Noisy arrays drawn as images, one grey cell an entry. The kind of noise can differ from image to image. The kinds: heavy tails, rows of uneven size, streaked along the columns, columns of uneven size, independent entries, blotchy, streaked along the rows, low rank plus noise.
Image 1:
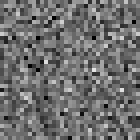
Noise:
independent entries
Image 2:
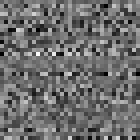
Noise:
rows of uneven size
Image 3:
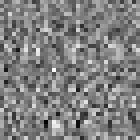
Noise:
low rank plus noise
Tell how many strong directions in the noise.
three or four
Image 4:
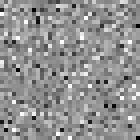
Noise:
heavy tails
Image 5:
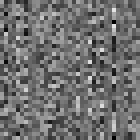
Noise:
columns of uneven size
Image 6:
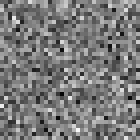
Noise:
independent entries
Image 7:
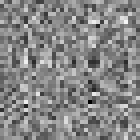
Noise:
low rank plus noise
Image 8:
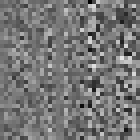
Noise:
columns of uneven size
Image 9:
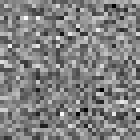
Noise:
low rank plus noise
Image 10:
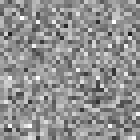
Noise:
independent entries
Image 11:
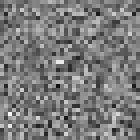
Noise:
low rank plus noise
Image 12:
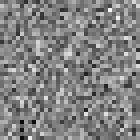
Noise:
independent entries
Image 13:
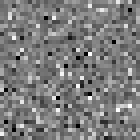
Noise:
heavy tails
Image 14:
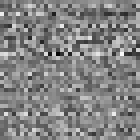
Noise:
rows of uneven size
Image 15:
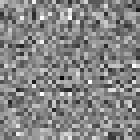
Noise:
low rank plus noise
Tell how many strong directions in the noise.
three or four
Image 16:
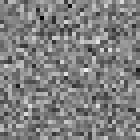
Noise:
independent entries
